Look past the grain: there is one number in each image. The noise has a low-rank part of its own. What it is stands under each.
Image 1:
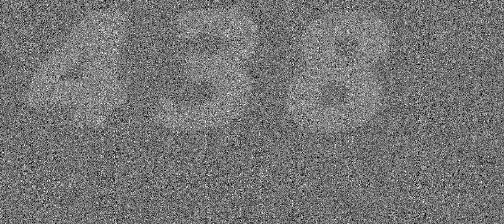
438
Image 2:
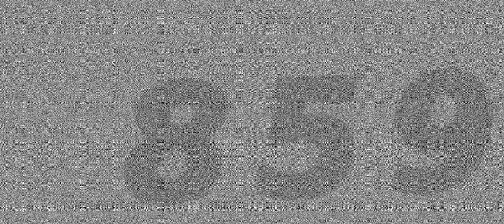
859
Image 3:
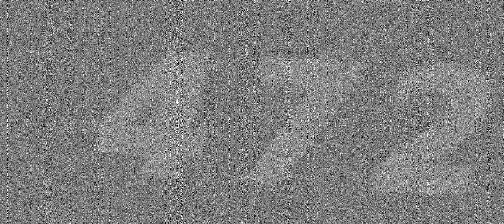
472
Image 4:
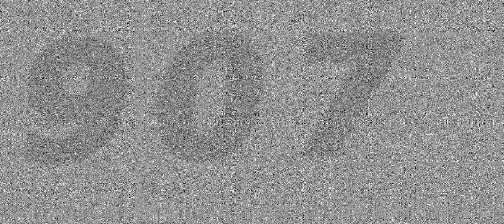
907
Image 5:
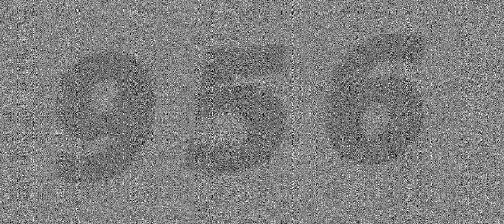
956
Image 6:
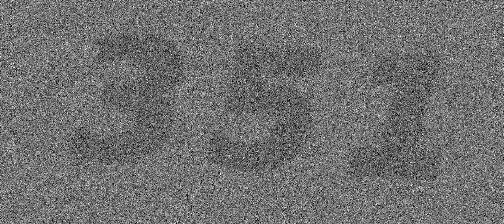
351
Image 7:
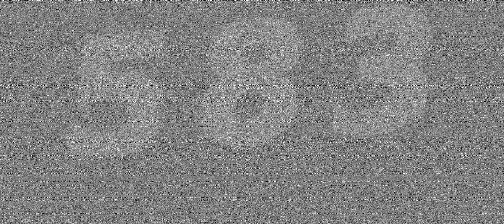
583
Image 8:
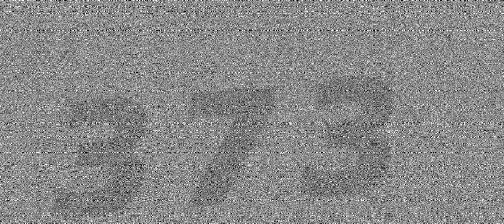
373
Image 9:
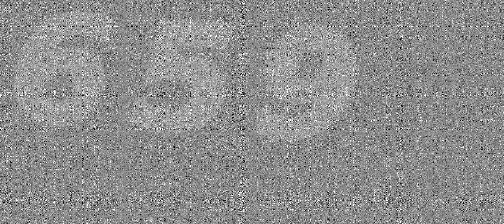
659
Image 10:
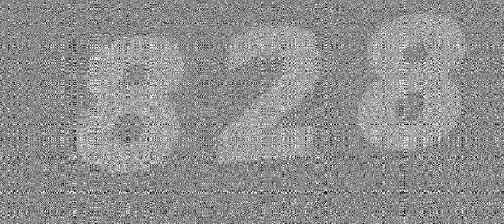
828
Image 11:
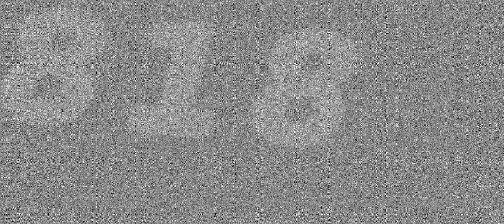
818
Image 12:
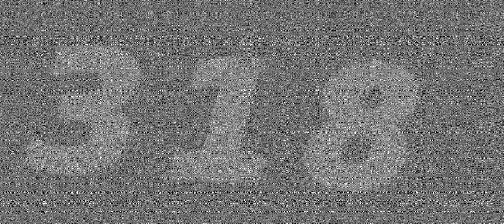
318
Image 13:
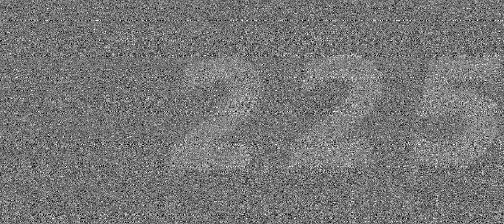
225
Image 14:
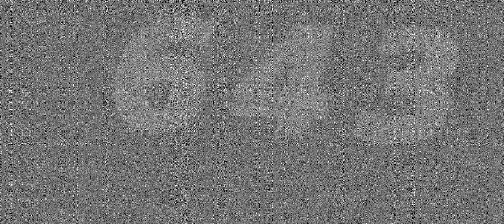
643
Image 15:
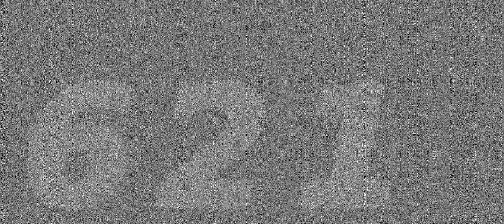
621
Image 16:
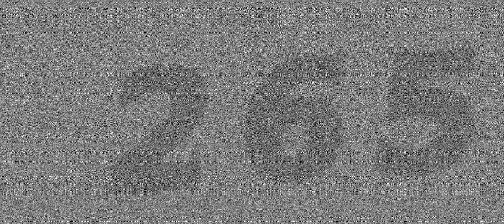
265
